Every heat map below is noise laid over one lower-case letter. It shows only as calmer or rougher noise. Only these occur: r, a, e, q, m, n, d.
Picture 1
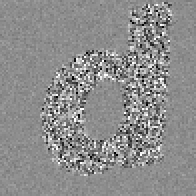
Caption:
rough d
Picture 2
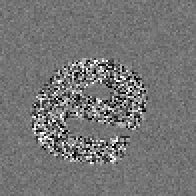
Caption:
rough e
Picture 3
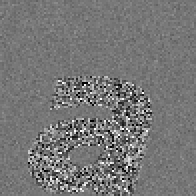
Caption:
rough a
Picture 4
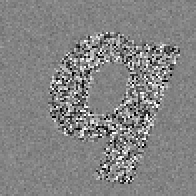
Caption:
rough q
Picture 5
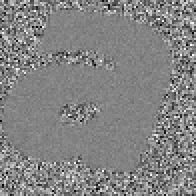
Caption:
calm a
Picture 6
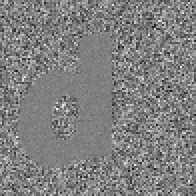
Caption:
calm d
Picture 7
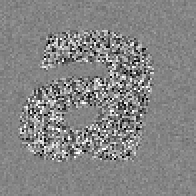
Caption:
rough a
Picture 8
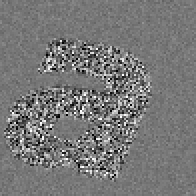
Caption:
rough a
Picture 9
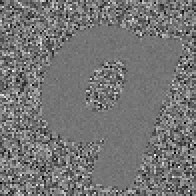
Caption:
calm q
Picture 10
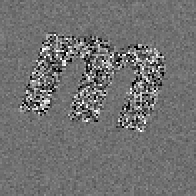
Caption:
rough m
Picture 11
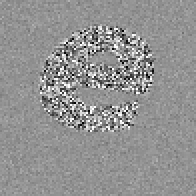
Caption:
rough e
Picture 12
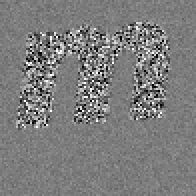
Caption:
rough m
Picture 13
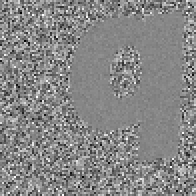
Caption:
calm q
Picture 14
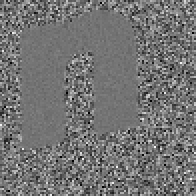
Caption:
calm n
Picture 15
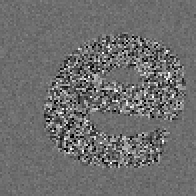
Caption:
rough e
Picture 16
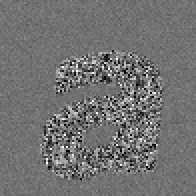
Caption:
rough a
